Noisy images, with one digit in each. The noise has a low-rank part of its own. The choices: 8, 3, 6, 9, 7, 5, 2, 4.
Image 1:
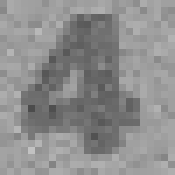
4
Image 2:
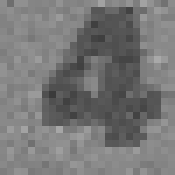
4
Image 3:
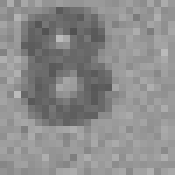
8
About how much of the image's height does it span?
two thirds
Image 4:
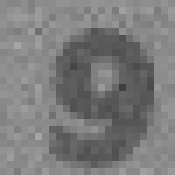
9
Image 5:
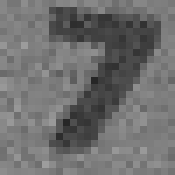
7
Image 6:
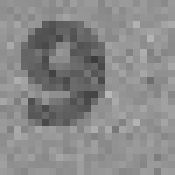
9
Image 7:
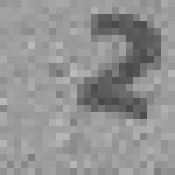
2
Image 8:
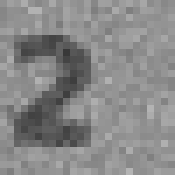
2
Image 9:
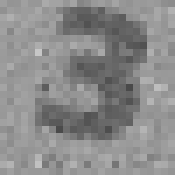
3
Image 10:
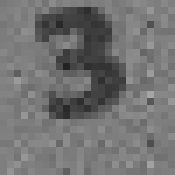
3
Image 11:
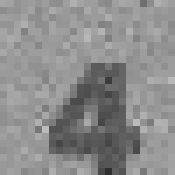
4
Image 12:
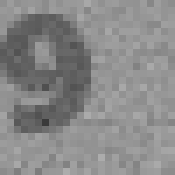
9
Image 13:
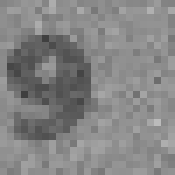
9
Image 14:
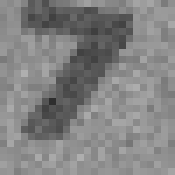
7
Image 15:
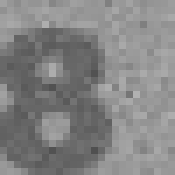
8
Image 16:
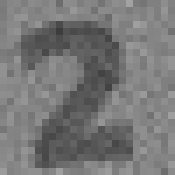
2
